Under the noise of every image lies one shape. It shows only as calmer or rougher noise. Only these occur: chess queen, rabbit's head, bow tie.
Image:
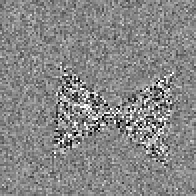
bow tie
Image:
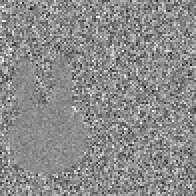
rabbit's head
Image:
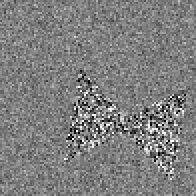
bow tie
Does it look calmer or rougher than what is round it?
rougher
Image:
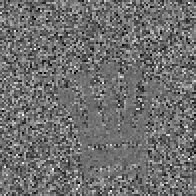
chess queen
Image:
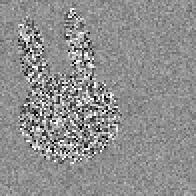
rabbit's head
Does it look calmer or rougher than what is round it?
rougher
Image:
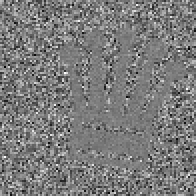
chess queen
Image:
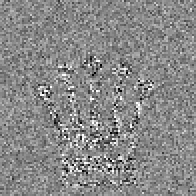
chess queen
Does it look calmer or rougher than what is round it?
rougher
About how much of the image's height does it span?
two thirds
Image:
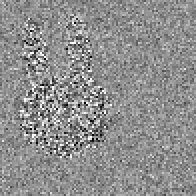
rabbit's head
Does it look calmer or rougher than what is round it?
rougher
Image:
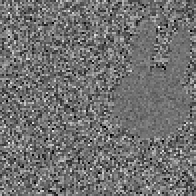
rabbit's head
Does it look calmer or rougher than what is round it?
calmer
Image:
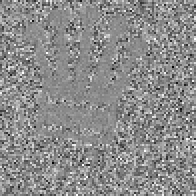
chess queen
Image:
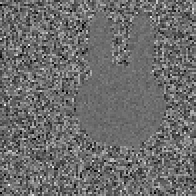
rabbit's head
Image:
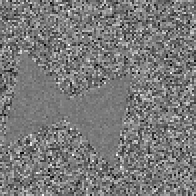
bow tie
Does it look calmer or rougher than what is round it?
calmer
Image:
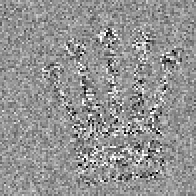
chess queen
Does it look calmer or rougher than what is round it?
rougher
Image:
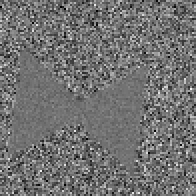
bow tie
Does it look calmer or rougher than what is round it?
calmer
